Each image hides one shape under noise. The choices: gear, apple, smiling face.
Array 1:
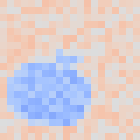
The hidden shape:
apple
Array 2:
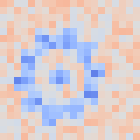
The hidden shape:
gear
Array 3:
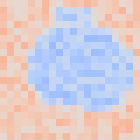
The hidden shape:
apple
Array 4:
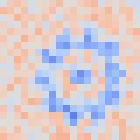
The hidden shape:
gear
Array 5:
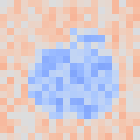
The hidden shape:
apple
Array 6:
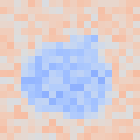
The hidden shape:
apple
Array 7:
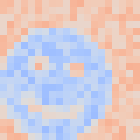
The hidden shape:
smiling face
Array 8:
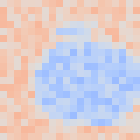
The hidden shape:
apple
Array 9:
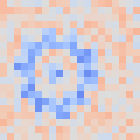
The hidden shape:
gear
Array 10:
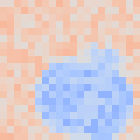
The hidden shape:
apple
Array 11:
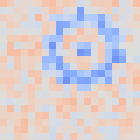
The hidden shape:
gear
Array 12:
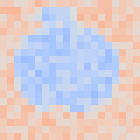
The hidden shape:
apple
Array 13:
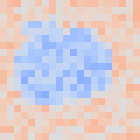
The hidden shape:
apple
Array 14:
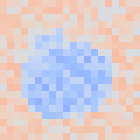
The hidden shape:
apple
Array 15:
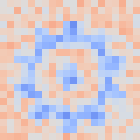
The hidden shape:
gear
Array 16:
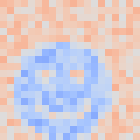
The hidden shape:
smiling face
